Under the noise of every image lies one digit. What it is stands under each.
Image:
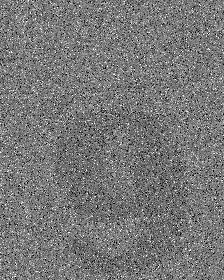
9
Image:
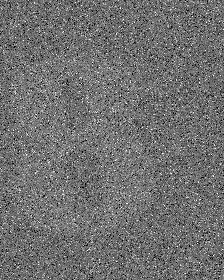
8
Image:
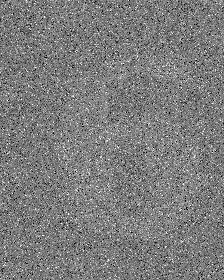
6
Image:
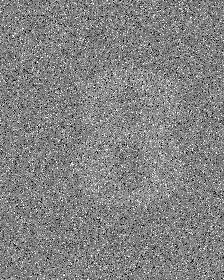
8
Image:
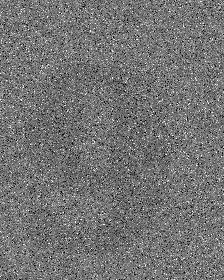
9
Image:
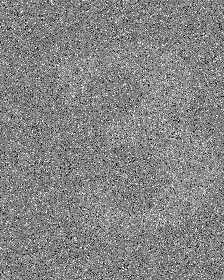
3
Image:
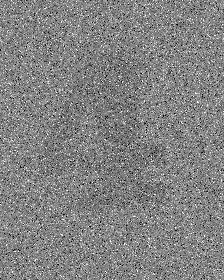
4
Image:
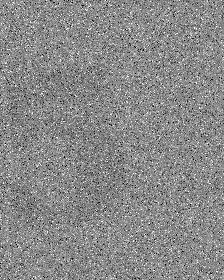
5
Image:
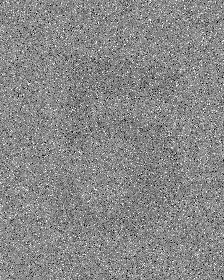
5
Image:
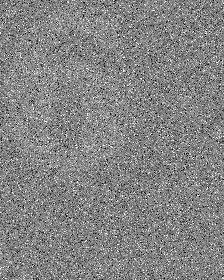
6
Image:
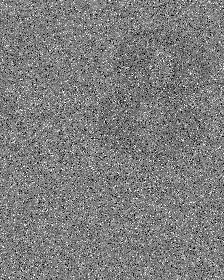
8
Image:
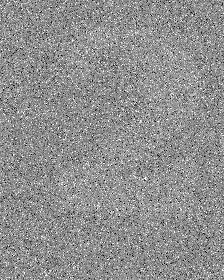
2
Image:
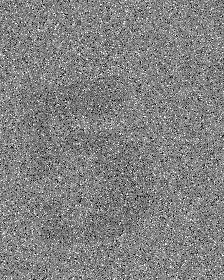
5
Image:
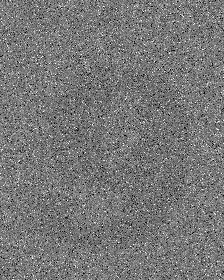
9
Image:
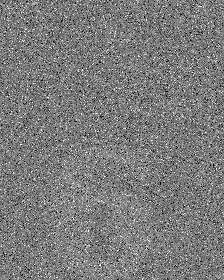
6
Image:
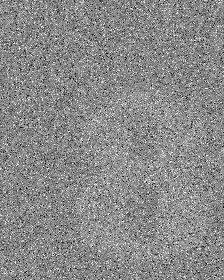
8
